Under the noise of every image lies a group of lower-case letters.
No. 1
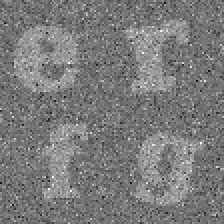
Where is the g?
bottom right
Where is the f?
bottom left
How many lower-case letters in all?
4
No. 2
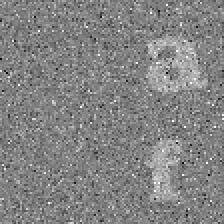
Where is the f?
bottom right
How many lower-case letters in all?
2
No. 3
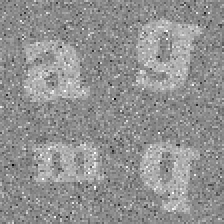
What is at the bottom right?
q
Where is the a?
top left
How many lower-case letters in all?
4
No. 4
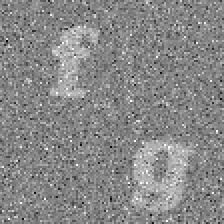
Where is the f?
top left
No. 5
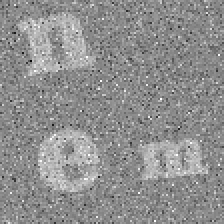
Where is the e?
bottom left
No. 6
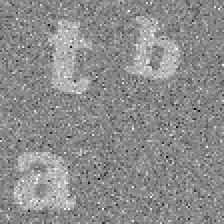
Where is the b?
top right
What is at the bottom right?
nothing
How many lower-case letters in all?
3
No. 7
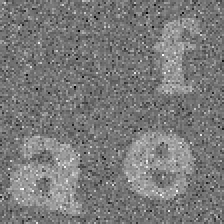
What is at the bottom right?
e
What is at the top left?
nothing
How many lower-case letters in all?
3
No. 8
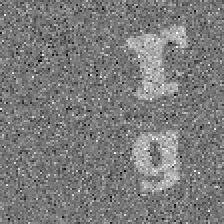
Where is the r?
top right
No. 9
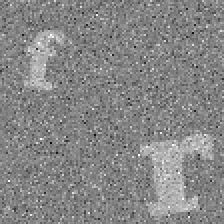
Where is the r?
bottom right
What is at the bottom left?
nothing
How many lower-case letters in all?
2
